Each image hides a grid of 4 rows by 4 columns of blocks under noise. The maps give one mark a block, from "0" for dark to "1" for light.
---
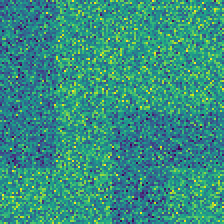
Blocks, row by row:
0 1 1 1
0 1 1 1
0 1 0 0
1 1 0 1
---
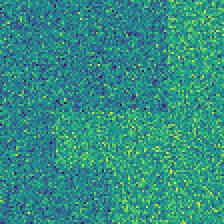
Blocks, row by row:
0 0 0 1
0 0 0 1
0 1 1 1
0 0 1 1
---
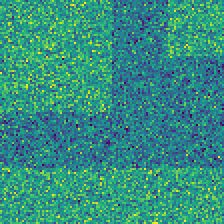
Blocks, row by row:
1 1 0 1
1 1 0 0
0 0 0 0
1 1 1 1
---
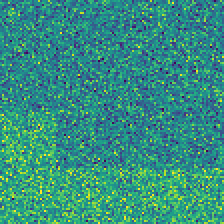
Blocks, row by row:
0 0 0 0
0 0 0 0
1 0 0 0
1 1 1 1
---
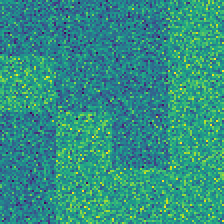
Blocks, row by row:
0 0 0 1
1 0 0 1
0 1 0 1
0 1 1 1
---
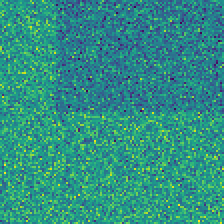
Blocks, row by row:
1 0 0 0
1 0 0 0
1 1 1 1
1 1 1 1
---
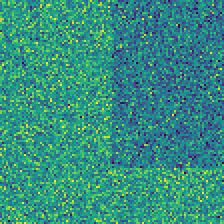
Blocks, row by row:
1 1 0 0
1 1 0 0
1 1 0 0
1 1 1 1
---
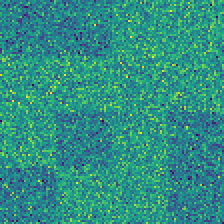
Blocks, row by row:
0 0 1 1
1 1 1 1
1 0 1 0
0 1 1 0
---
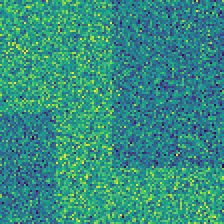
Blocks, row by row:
1 1 0 0
1 1 0 0
0 1 0 0
0 1 1 1
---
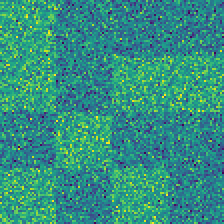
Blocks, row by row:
1 0 0 0
1 0 1 1
0 1 0 0
1 0 1 0
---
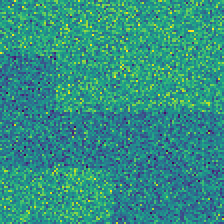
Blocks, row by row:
1 1 1 1
0 1 1 1
0 0 0 0
1 1 0 0
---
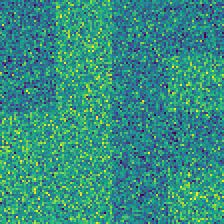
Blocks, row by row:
0 1 0 0
0 1 0 1
1 1 0 0
1 1 0 1
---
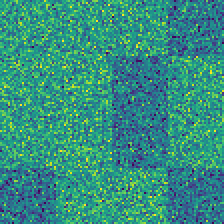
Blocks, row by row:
1 1 1 0
1 1 0 1
1 1 0 1
0 1 1 0
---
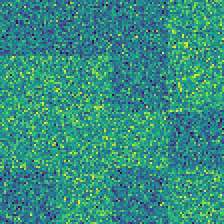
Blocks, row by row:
0 0 0 1
1 1 0 1
1 1 1 0
0 1 0 1
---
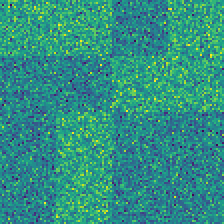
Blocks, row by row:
1 1 0 1
0 0 1 1
0 1 0 0
0 1 0 0
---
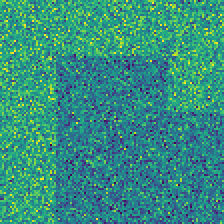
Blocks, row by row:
1 1 1 1
1 0 0 1
1 0 0 0
1 0 0 0
